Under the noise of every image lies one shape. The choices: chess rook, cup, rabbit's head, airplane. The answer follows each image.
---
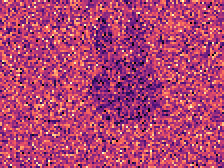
rabbit's head
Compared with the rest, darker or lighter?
darker
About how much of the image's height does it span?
two thirds
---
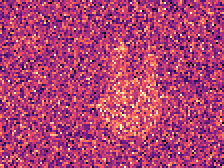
rabbit's head
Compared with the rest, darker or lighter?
lighter
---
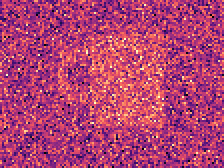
cup
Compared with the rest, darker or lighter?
lighter
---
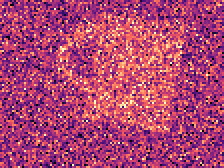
cup
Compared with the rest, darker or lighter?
lighter
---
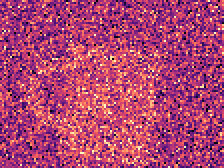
cup
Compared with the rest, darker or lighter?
lighter
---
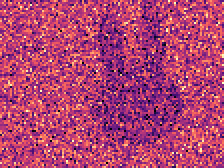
rabbit's head
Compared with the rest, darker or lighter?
darker
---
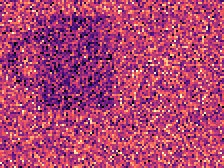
cup
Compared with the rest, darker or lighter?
darker
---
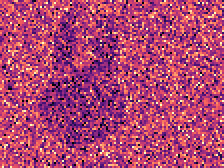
rabbit's head
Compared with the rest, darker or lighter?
darker
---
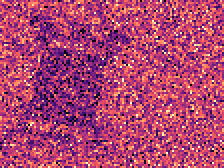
chess rook
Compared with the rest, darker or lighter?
darker
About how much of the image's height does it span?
nearly all
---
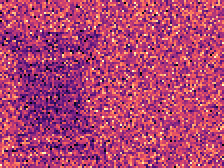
chess rook
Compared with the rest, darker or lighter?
darker
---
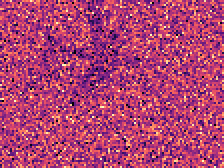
airplane
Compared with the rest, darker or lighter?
darker
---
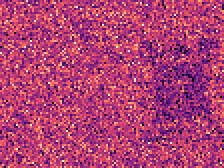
chess rook
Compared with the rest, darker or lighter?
darker
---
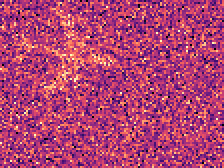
airplane
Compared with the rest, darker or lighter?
lighter
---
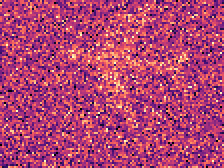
airplane
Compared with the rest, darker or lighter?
lighter
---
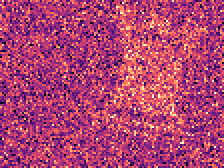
chess rook
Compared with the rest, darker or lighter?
lighter
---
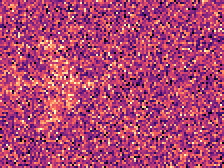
airplane
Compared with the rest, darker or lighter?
lighter
